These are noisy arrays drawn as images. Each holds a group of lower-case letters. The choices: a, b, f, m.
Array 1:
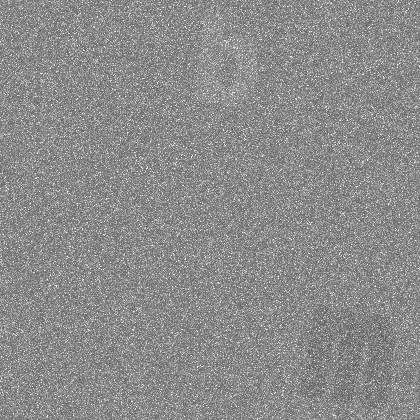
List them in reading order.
top middle: light b; bottom right: dark m
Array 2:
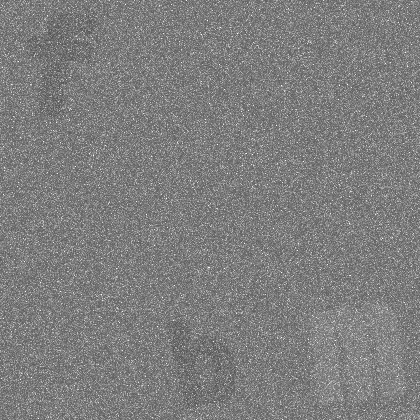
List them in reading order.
top left: dark f; bottom middle: dark b; bottom right: light m
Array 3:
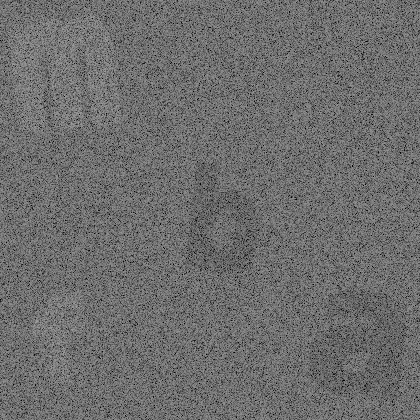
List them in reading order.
top left: light m; centre: dark b; bottom left: light f; bottom right: dark a
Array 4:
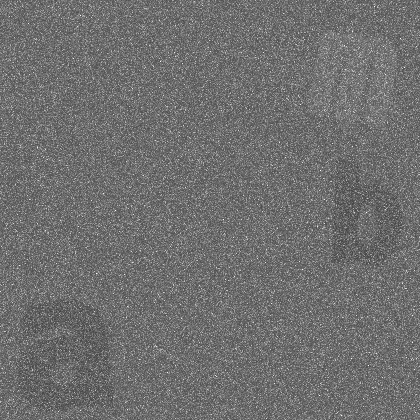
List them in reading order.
top right: light m; middle right: dark b; bottom left: dark a
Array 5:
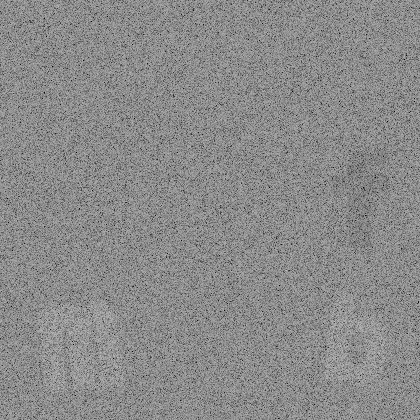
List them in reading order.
middle right: dark f; bottom left: light m; bottom right: light b
